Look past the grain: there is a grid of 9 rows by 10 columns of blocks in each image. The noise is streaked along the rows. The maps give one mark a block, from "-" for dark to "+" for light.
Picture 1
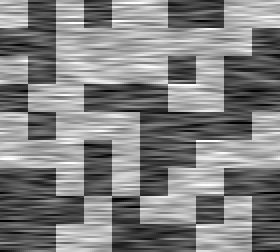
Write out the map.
+ - + - + + - - + +
- - + + + + + + + -
+ - + + + + - + - -
- + + - - - + + - -
+ - + + + - - - - +
+ + + - + - - + + +
- - + - + - + + - -
- - - + - + + - + -
- - + + - - - + + -
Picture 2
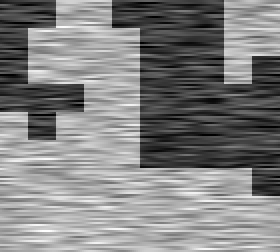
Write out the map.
- - + + - - - - + +
- + + + + - - - + +
- + + + + - - - + -
- - - + + - - - - -
+ - + + + - - - - -
+ + + + + - - - - -
+ + + + + + + + + -
+ + + + + + + + + +
+ + + + + + + + + +
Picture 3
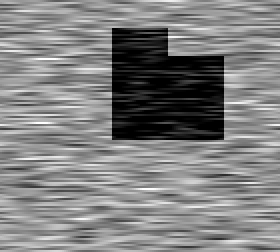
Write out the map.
+ + + + + + + + + +
+ + + + - - + + + +
+ + + + - - - - + +
+ + + + - - - - + +
+ + + + - - - - + +
+ + + + + + + + + +
+ + + + + + + + + +
+ + + + + + + + + +
+ + + + + + + + + +
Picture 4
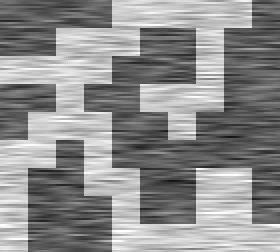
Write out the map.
- - - - + + + + + -
- - + + + - - + - -
+ + + + - - - + - -
- - + - - + + + - -
- + + + - - + - - -
+ + - + - - - - - -
+ - - + + - - + + -
+ - - - + - - + + -
+ - - - + + + + + +
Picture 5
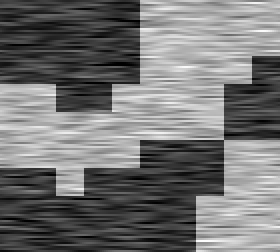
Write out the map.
- - - - - + + + + +
- - - - - + + + + +
- - - - - + + + + -
+ + - - + + + + - -
+ + + + + + + + - -
+ + + + + - - - + +
- - + - - - - - + +
- - - - - - - + + +
- - - - - - - + + +
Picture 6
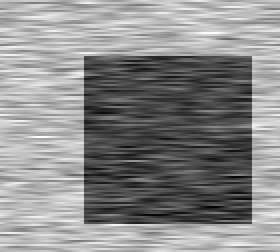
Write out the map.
+ + + + + + + + + +
+ + + + + + + + + +
+ + + - - - - - - +
+ + + - - - - - - +
+ + + - - - - - - +
+ + + - - - - - - +
+ + + - - - - - - +
+ + + - - - - - - +
+ + + + + + + + + +
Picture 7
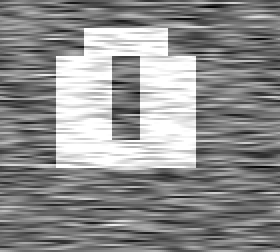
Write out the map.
- - - - - - - - - -
- - - + + + - - - -
- - + + - + + - - -
- - + + - + + - - -
- - + + - + + - - -
- - + + + + + - - -
- - - - - - - - - -
- - - - - - - - - -
- - - - - - - - - -
